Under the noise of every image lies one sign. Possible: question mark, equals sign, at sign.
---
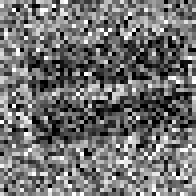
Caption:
dark equals sign
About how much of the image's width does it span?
nearly all
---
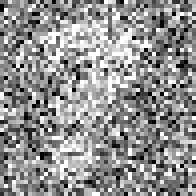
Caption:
light question mark
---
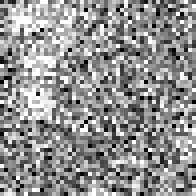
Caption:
light question mark
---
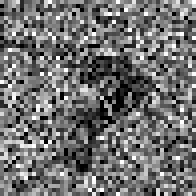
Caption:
dark question mark
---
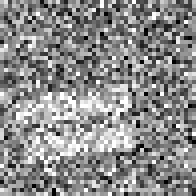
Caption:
light equals sign
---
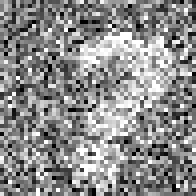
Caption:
light question mark
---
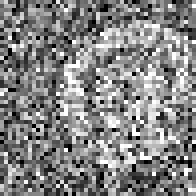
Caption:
light at sign
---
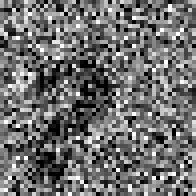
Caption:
dark question mark
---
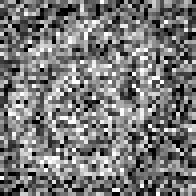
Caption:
light at sign
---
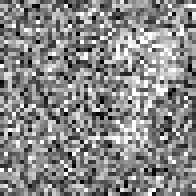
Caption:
light question mark
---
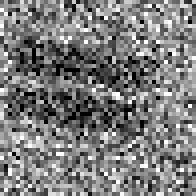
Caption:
dark equals sign
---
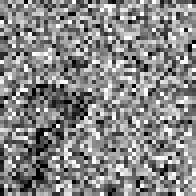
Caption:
dark question mark
